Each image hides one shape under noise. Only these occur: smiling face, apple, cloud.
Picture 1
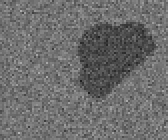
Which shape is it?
cloud
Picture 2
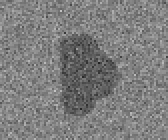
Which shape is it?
cloud
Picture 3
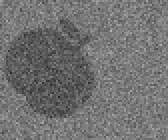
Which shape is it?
apple
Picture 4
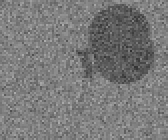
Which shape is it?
apple
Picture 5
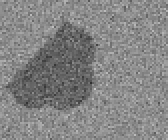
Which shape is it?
cloud
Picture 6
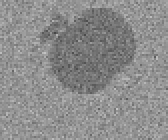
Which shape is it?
apple
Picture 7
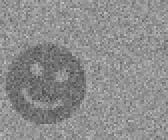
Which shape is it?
smiling face
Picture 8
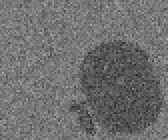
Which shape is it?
apple
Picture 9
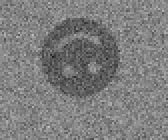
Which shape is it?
smiling face
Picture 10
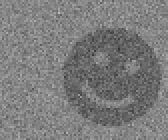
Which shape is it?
smiling face
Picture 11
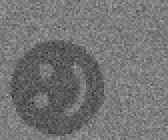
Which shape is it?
smiling face
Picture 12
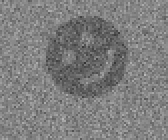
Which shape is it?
smiling face
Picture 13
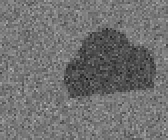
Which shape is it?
cloud
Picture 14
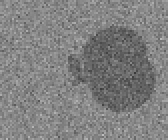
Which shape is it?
apple
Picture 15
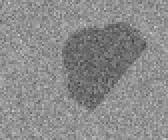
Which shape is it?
cloud
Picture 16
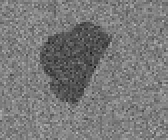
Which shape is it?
cloud
